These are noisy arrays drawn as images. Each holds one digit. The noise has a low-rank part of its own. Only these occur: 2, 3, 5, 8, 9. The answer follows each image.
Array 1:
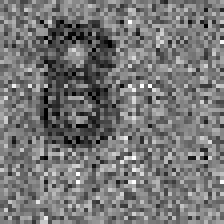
8
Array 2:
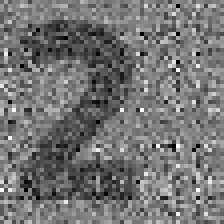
2
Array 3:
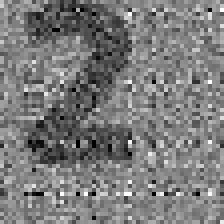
2
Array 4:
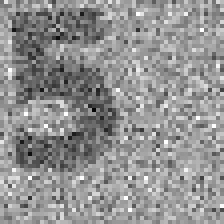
5
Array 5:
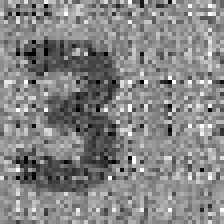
3
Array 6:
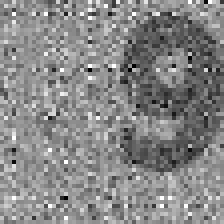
9
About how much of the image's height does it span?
two thirds
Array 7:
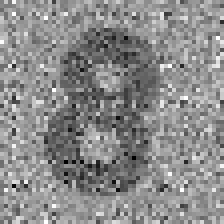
8
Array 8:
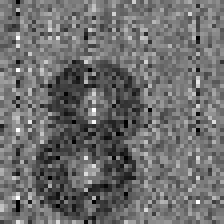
8
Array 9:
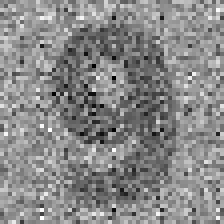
9
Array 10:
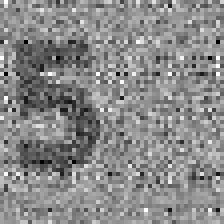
5
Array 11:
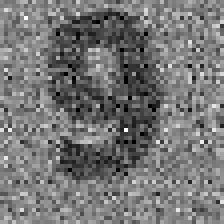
9
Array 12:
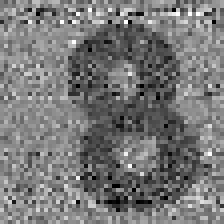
8
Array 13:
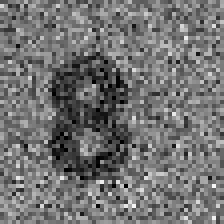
8
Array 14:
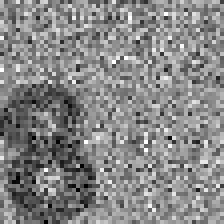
8
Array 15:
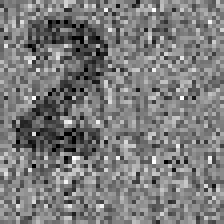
2
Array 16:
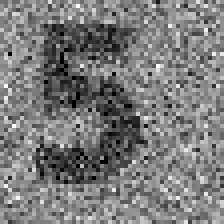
5
